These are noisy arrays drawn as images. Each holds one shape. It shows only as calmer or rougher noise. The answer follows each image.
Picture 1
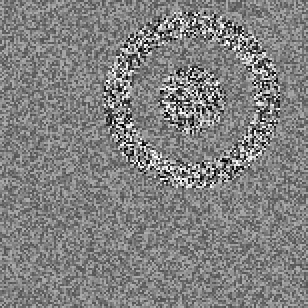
bullseye
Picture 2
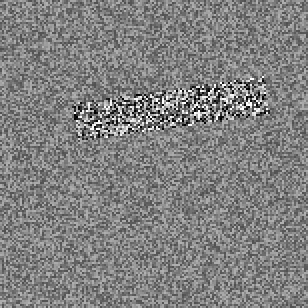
bar
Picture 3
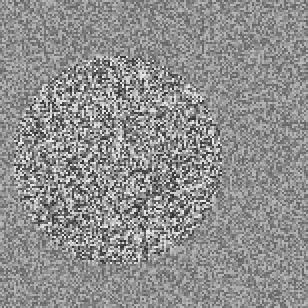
disc
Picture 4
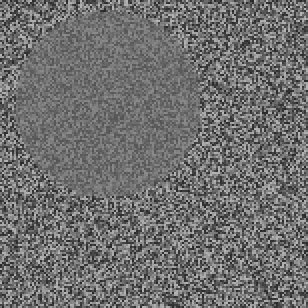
disc
